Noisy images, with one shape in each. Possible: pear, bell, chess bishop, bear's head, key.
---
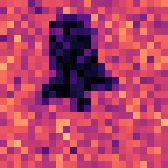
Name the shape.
bell
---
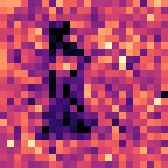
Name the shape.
chess bishop
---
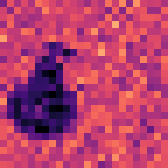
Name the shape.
pear
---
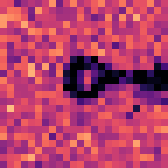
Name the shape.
key
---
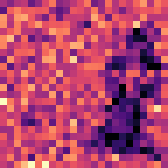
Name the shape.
chess bishop
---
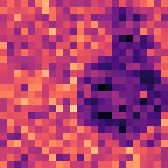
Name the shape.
pear
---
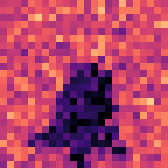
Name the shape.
bell
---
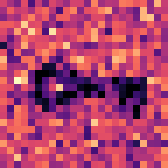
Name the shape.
key
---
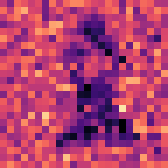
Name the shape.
chess bishop
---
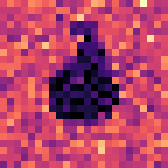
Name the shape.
pear
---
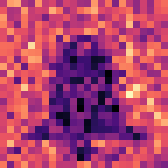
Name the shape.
bell
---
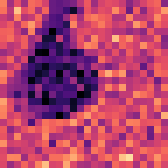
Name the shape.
pear
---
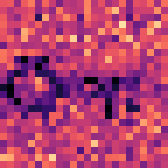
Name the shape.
key
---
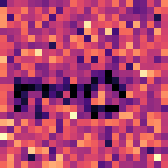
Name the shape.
key
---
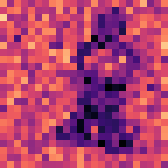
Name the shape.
chess bishop
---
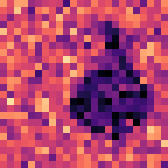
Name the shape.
pear
